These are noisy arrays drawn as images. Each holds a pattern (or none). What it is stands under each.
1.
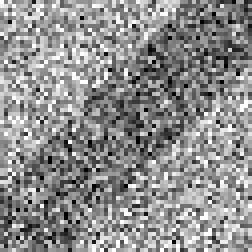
a diagonal band
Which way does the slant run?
bottom left to top right
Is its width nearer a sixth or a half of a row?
a half
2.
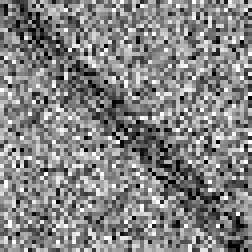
a diagonal band
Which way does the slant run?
top left to bottom right
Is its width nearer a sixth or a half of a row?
a sixth
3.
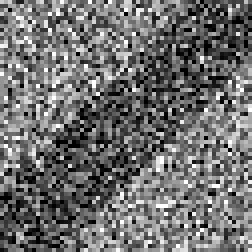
a diagonal band
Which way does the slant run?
bottom left to top right
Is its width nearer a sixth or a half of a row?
a half
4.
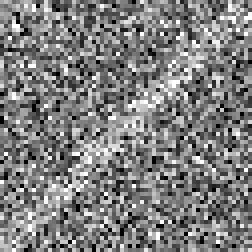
a diagonal band
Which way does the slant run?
bottom left to top right
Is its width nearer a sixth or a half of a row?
a sixth
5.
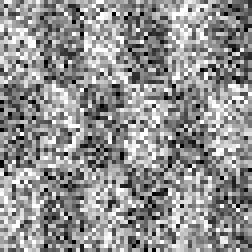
a checkerboard
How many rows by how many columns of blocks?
3 by 6
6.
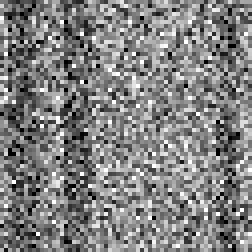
bands of columns
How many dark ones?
3
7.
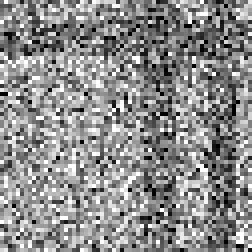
bands of rows crossing bands of columns
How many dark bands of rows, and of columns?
1 and 2
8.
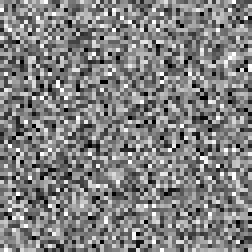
only noise
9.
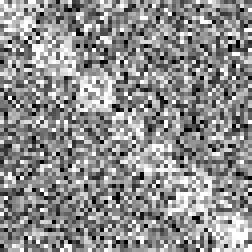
blocks along the diagonal
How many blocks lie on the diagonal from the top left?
7
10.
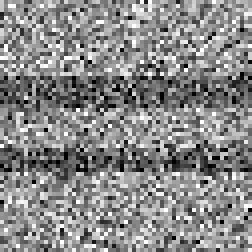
bands of rows
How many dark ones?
2
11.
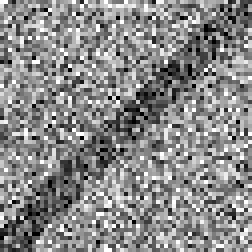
a diagonal band
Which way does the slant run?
bottom left to top right
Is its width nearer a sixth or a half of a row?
a sixth
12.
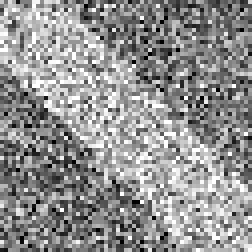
a diagonal band
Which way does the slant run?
top left to bottom right
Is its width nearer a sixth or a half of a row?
a half
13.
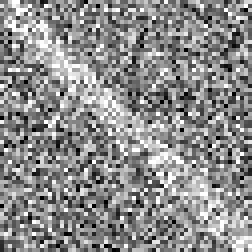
a diagonal band
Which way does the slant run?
top left to bottom right
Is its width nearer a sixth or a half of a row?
a sixth
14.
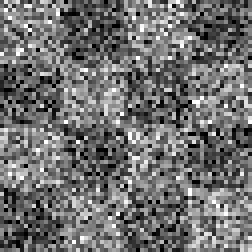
a checkerboard
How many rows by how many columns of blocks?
4 by 4
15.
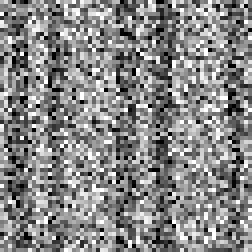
bands of columns
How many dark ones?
5
